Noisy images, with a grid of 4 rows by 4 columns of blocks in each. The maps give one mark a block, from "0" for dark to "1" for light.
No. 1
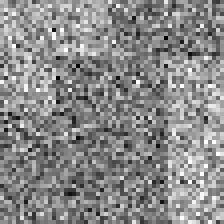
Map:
1100
1001
0001
0001
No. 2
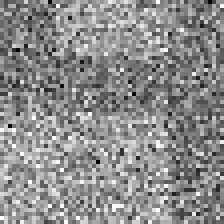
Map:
0110
0000
1110
1110
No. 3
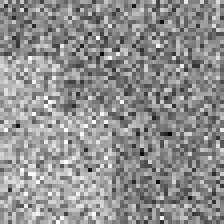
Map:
0000
1000
1100
1100
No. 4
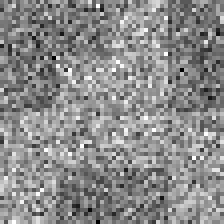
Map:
0010
0110
1111
1001
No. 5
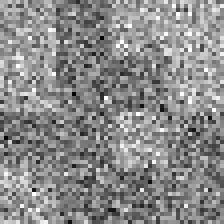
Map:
1011
1001
0010
1000
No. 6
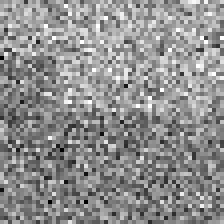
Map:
1111
0111
0000
0000
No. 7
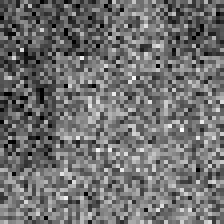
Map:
0010
0111
0111
1111
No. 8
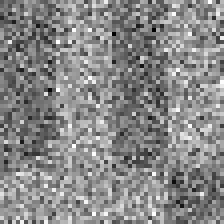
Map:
0101
0101
0101
1110
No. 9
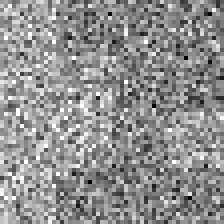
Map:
1000
1100
1101
1000
